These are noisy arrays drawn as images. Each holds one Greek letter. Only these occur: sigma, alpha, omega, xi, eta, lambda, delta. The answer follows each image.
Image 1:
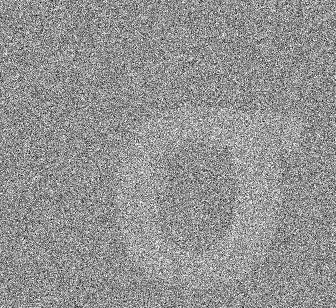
sigma
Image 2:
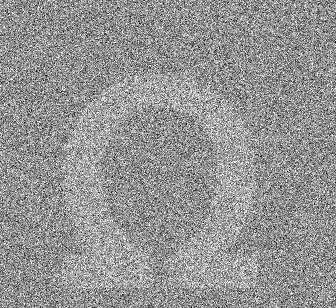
omega
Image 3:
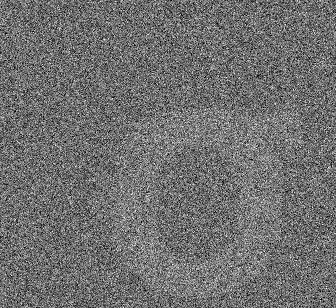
sigma
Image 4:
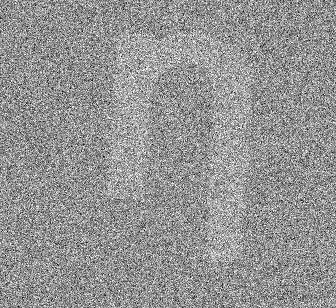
eta
